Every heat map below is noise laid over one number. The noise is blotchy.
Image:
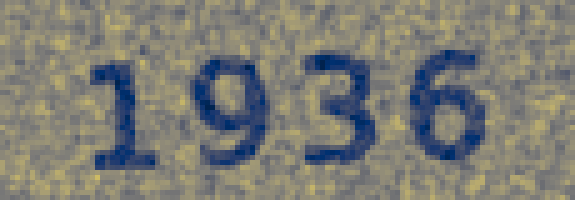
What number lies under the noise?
1936
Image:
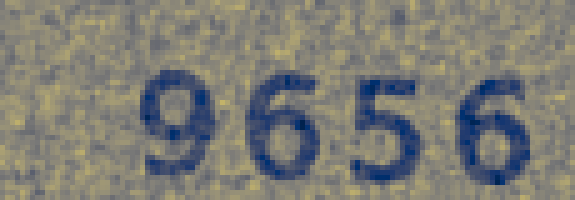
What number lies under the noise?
9656
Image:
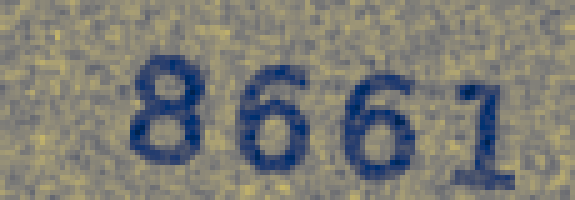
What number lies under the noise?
8661
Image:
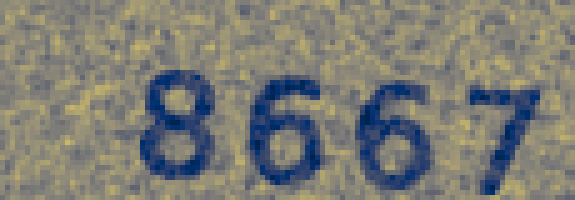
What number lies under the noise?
8667
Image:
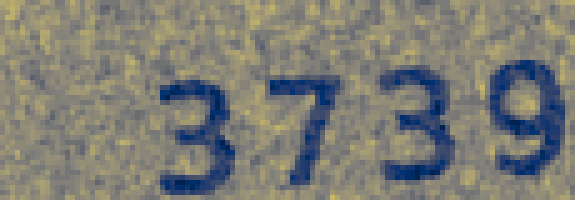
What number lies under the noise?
3739
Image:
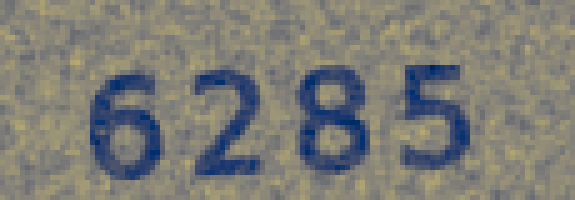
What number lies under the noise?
6285
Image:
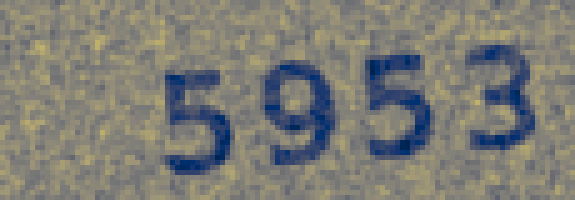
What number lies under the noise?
5953
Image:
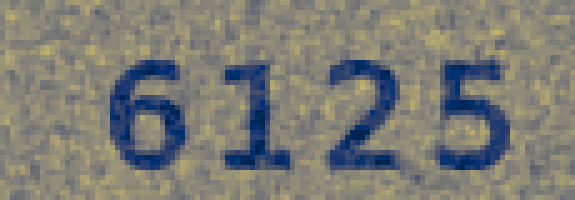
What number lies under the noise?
6125
